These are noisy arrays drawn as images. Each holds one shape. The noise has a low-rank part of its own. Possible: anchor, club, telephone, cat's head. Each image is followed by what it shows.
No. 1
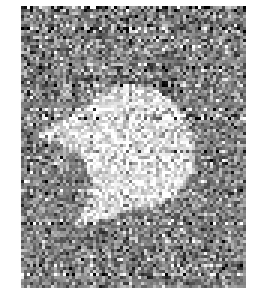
cat's head
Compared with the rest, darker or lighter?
lighter
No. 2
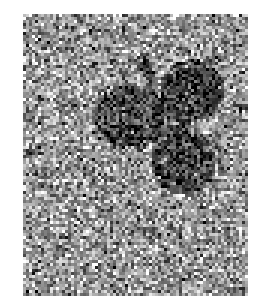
club
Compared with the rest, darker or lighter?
darker
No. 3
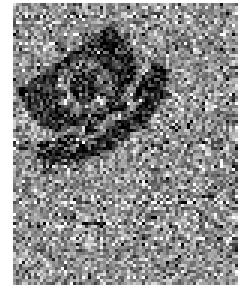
telephone
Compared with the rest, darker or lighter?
darker
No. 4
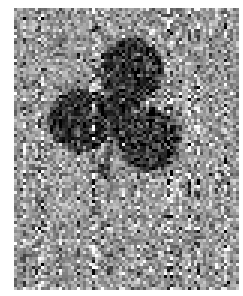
club
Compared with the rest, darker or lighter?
darker
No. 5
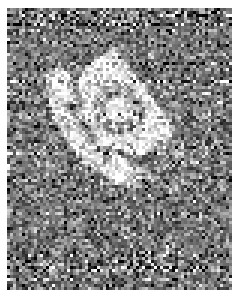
telephone
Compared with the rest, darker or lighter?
lighter
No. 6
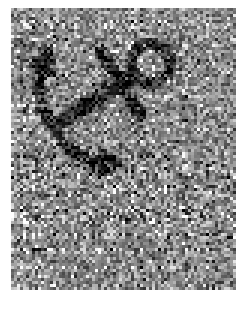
anchor
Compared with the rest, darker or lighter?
darker
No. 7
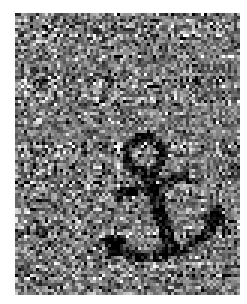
anchor
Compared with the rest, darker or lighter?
darker
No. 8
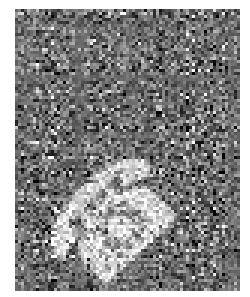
telephone
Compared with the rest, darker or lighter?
lighter
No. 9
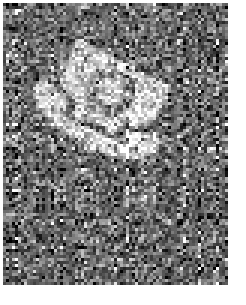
telephone
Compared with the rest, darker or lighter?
lighter
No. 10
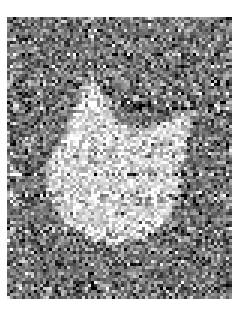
cat's head
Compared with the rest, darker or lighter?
lighter
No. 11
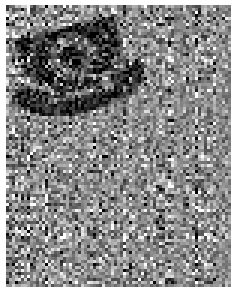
telephone
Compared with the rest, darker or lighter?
darker
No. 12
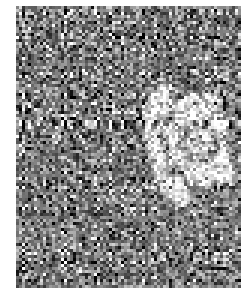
telephone
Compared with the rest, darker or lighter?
lighter
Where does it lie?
middle right
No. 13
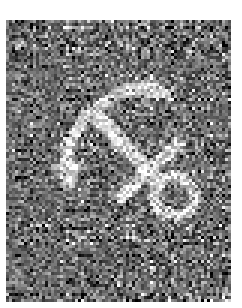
anchor
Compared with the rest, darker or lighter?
lighter
